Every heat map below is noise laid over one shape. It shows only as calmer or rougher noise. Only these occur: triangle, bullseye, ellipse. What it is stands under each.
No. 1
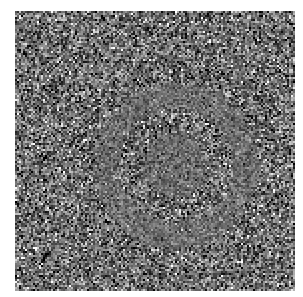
bullseye
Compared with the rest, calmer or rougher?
calmer
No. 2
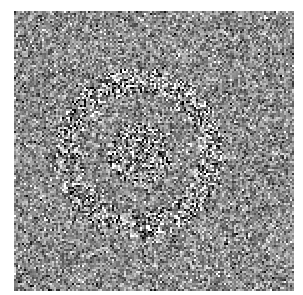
bullseye
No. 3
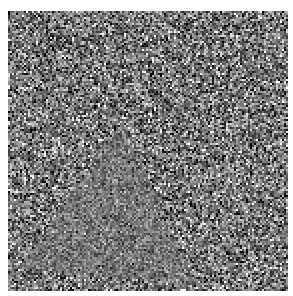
triangle
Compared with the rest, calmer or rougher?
calmer
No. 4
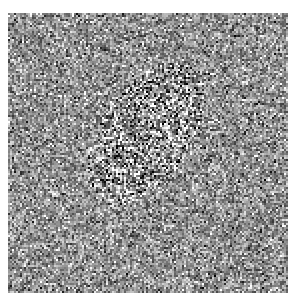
ellipse
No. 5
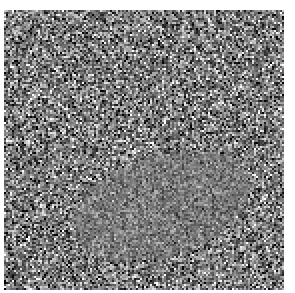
ellipse
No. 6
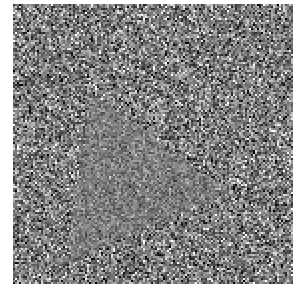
triangle
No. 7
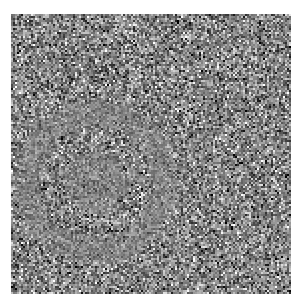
bullseye
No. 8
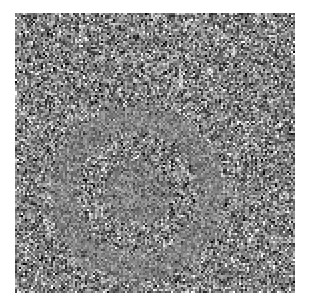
bullseye
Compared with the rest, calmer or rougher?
calmer
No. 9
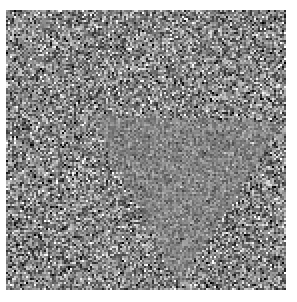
triangle
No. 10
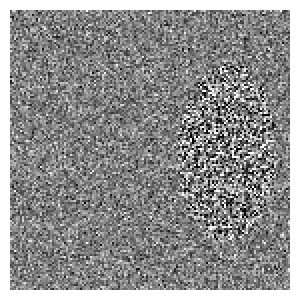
ellipse
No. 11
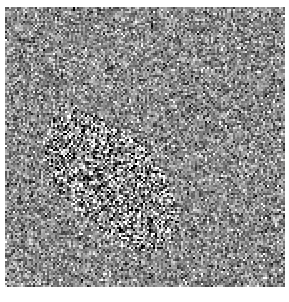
ellipse
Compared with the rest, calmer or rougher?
rougher
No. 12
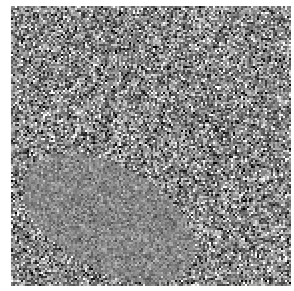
ellipse
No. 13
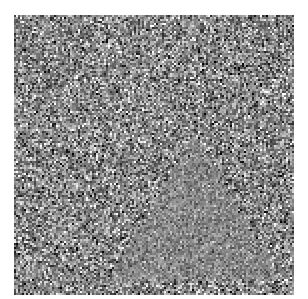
triangle
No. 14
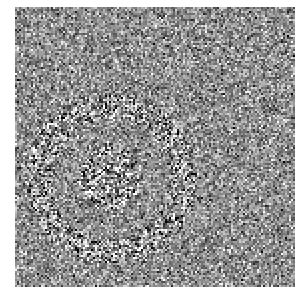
bullseye
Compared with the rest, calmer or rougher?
rougher
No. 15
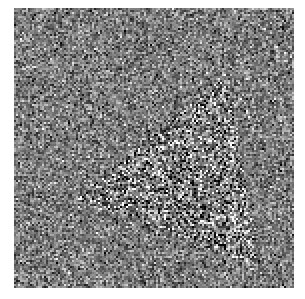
triangle
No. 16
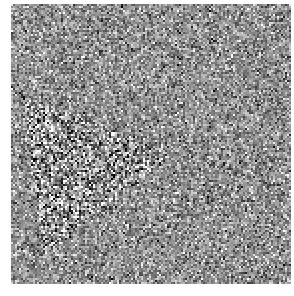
triangle
